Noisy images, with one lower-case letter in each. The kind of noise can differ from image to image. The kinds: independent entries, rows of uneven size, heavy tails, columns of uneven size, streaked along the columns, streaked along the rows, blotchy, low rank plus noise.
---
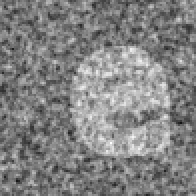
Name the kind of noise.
blotchy
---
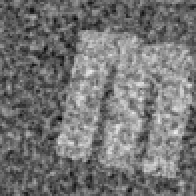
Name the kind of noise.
blotchy
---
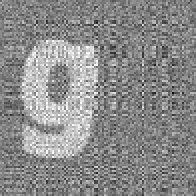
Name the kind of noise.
low rank plus noise
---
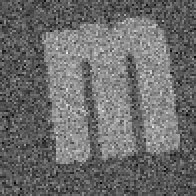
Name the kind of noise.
independent entries
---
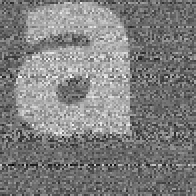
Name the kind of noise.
rows of uneven size
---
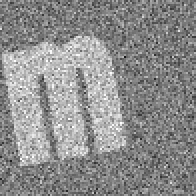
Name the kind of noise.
independent entries
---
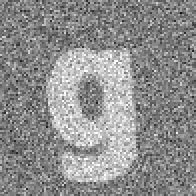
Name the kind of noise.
independent entries
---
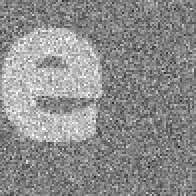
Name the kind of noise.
independent entries
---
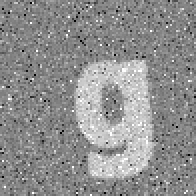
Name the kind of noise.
heavy tails
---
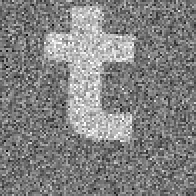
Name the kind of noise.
independent entries
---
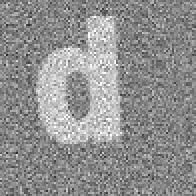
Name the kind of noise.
low rank plus noise
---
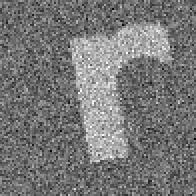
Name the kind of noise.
independent entries
